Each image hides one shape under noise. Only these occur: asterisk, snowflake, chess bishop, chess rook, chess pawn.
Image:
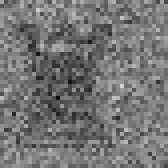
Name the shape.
chess rook
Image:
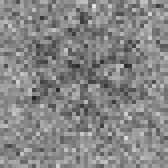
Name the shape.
snowflake
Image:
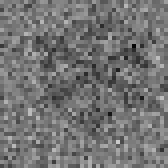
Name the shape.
snowflake
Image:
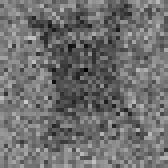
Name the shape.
chess rook
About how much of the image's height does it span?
nearly all
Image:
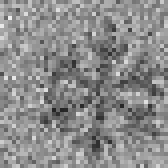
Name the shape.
snowflake
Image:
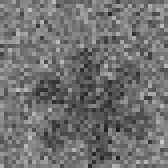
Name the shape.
asterisk
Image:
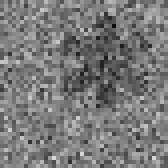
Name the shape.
asterisk
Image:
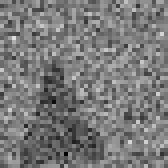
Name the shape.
chess pawn
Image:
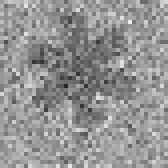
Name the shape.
asterisk
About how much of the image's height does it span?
two thirds
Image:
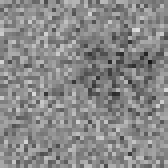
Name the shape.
snowflake
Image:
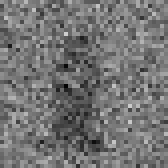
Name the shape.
chess bishop
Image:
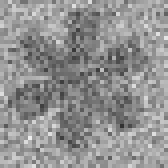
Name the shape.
asterisk
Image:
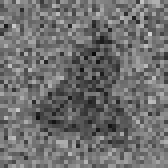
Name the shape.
chess pawn
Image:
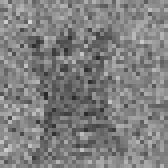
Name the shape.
chess rook
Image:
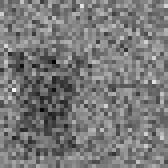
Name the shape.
chess rook
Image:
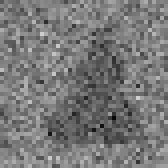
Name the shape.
chess pawn
